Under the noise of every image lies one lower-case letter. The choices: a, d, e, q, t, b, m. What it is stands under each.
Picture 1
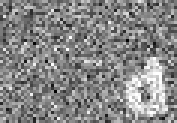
d
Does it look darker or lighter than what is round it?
lighter
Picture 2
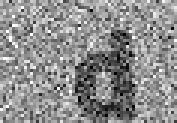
d
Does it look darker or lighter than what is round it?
darker
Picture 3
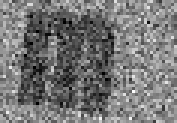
m
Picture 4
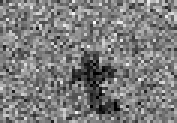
t
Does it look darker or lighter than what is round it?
darker
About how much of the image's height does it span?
half
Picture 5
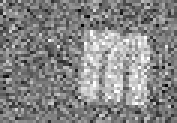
m
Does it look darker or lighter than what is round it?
lighter
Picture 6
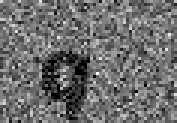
q
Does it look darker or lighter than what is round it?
darker
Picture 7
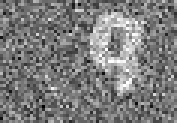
q
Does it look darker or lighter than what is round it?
lighter
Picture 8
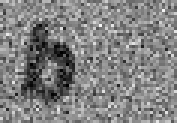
b
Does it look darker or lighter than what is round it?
darker
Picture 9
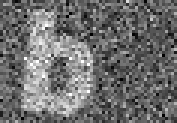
b
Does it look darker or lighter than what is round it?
lighter
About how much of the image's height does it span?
nearly all
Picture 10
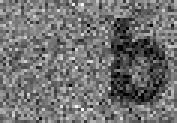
b
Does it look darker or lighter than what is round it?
darker
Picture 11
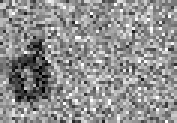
d
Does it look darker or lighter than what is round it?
darker
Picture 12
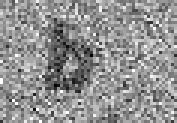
b
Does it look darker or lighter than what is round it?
darker
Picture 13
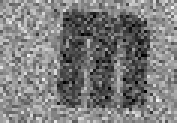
m
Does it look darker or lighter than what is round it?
darker
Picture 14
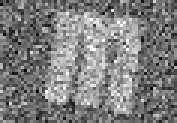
m
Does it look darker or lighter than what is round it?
lighter
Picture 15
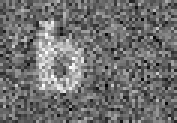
b
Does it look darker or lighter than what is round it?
lighter
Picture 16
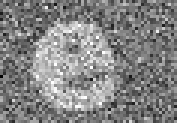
e
